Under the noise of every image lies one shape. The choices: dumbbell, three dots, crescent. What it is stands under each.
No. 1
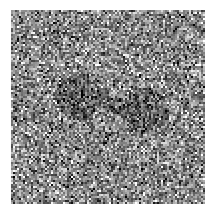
dumbbell
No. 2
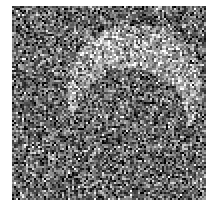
crescent
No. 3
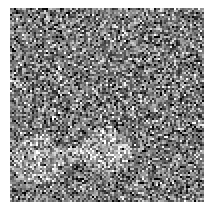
dumbbell
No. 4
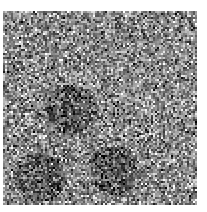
three dots
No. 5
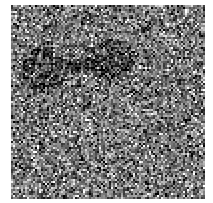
dumbbell
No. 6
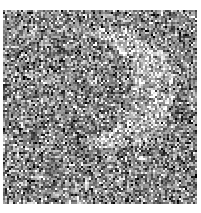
crescent
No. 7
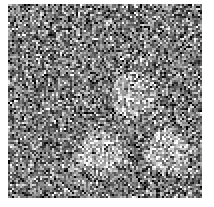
three dots
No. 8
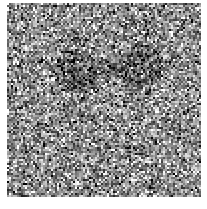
dumbbell
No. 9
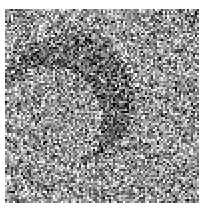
crescent
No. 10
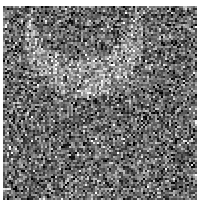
crescent
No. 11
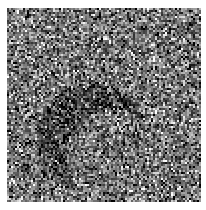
crescent
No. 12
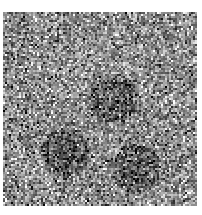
three dots
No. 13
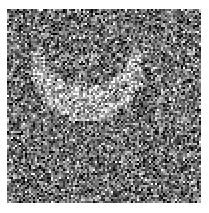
crescent
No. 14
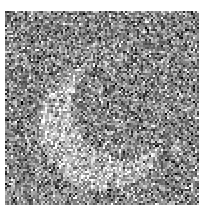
crescent
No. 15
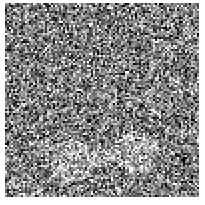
dumbbell
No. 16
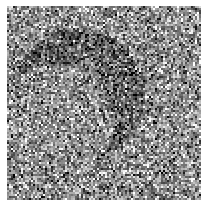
crescent
